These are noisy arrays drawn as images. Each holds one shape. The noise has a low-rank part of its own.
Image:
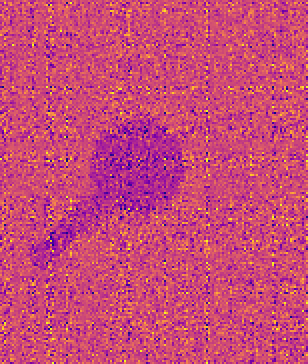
lollipop
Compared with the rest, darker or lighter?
darker
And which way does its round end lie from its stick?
up and right
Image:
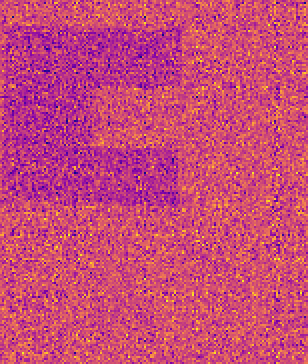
square with a notch
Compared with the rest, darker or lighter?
darker
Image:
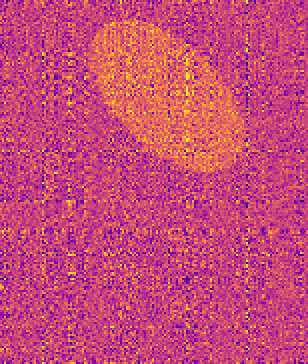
ellipse
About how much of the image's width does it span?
half
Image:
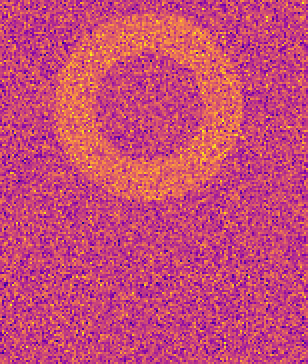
ring
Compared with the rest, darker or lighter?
lighter
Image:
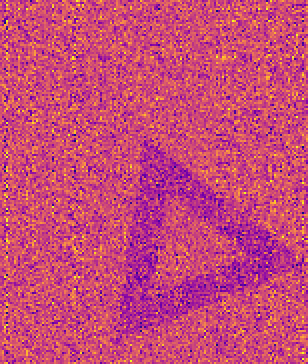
triangle frame
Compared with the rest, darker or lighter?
darker
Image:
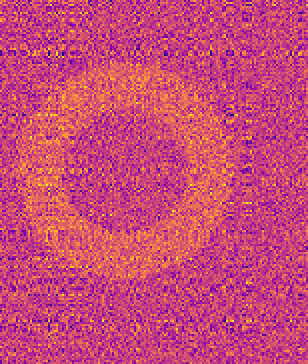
ring
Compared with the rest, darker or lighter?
lighter
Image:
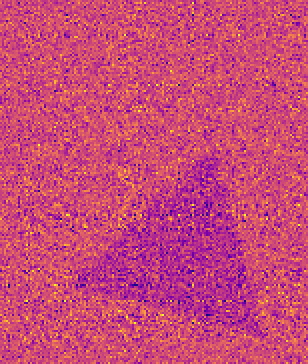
triangle
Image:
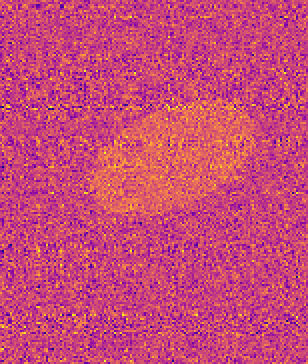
ellipse
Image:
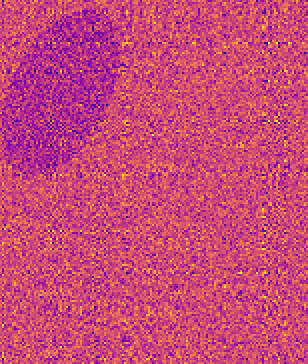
ellipse
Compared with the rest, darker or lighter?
darker
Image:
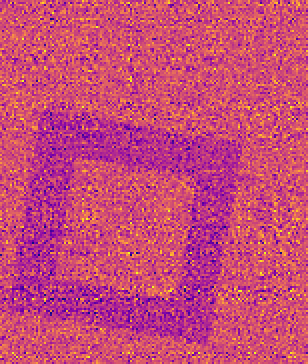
square frame
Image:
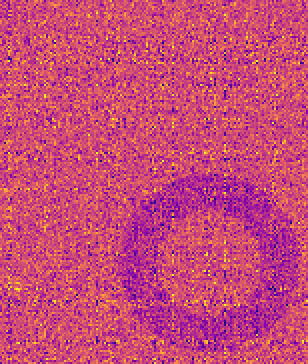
ring
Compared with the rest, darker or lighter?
darker
